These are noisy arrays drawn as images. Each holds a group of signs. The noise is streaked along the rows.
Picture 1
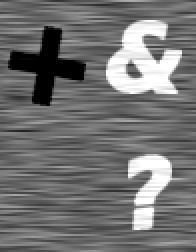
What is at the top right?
ampersand
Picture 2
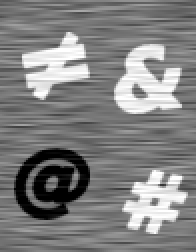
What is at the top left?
not-equal sign
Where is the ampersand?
top right
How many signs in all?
4
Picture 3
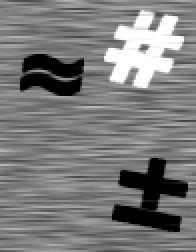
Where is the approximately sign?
top left
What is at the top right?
hash sign
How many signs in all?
3
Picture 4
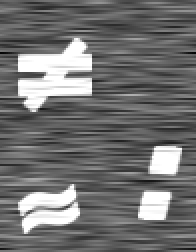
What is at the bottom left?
approximately sign
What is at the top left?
not-equal sign
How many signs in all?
3
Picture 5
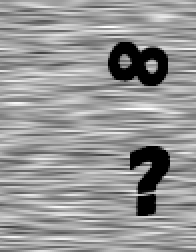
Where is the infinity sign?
top right
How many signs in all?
2
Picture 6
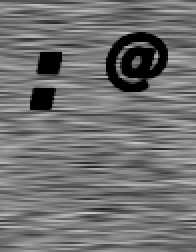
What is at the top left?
colon
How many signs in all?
2
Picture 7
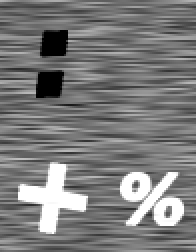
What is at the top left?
colon
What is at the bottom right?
percent sign
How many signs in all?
3
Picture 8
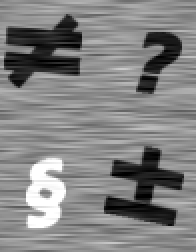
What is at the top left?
not-equal sign
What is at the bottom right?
plus-minus sign
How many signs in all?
4
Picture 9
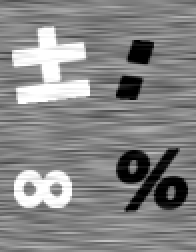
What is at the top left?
plus-minus sign
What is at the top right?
colon
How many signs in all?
4
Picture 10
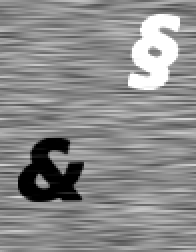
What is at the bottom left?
ampersand
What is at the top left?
nothing
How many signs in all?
2
